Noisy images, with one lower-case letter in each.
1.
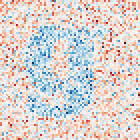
g
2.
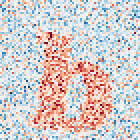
b
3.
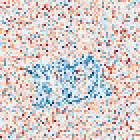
m
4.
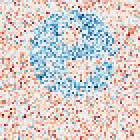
e
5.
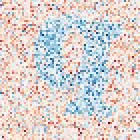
q
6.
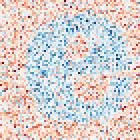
e
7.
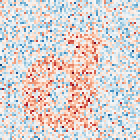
d
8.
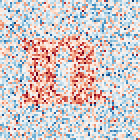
n
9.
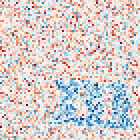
m
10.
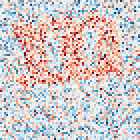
m
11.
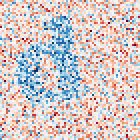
d
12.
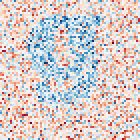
g
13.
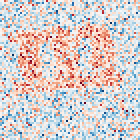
m
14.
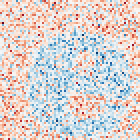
e
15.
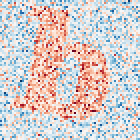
b
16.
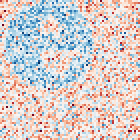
e
